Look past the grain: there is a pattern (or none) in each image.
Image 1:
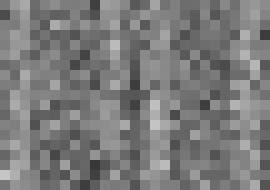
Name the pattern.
bands of columns
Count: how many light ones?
4
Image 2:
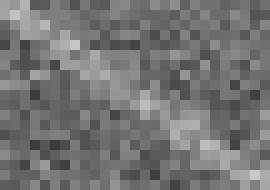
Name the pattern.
a diagonal band
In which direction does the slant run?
top left to bottom right
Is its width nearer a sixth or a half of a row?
a sixth
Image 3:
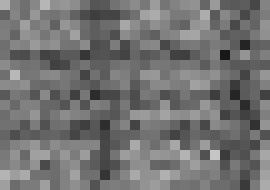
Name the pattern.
bands of rows crossing bands of columns
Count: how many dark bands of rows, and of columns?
3 and 2
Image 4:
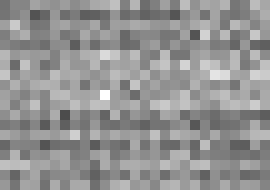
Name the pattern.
bands of rows
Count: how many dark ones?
5
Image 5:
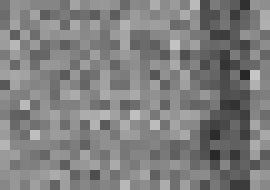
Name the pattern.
one band of columns
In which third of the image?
right
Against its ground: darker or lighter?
darker
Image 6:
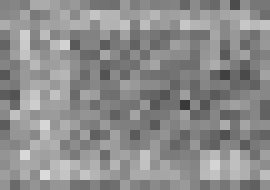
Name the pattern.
bands of rows crossing bands of columns
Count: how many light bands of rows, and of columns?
2 and 1
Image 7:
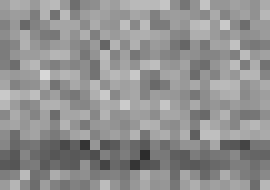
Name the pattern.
one band of rows
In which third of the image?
bottom
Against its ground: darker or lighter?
darker
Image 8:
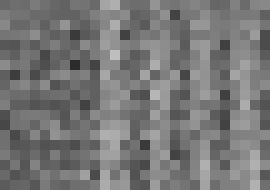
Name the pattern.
bands of columns
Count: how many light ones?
4
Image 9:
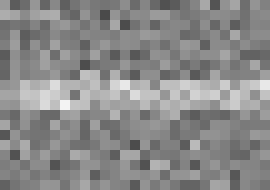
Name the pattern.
one band of rows
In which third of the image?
middle
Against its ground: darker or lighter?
lighter
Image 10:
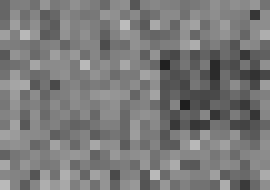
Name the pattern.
one block
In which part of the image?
middle right
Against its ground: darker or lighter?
darker
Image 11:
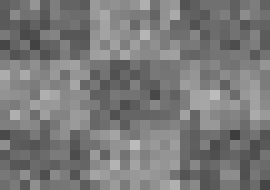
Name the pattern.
a checkerboard
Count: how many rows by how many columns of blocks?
3 by 3
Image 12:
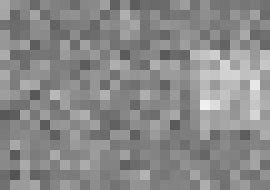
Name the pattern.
one block
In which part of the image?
middle right
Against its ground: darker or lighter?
lighter
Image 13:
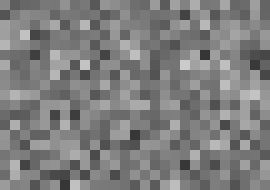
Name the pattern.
only noise
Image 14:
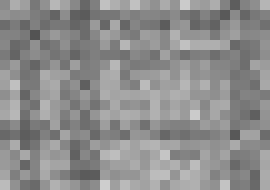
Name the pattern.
bands of rows crossing bands of columns
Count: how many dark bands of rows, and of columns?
3 and 3
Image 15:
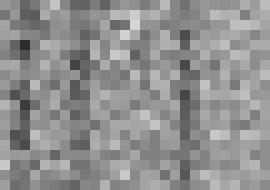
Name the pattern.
bands of columns
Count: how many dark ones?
3
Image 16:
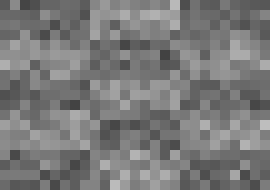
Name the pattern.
a checkerboard
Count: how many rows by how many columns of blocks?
5 by 3
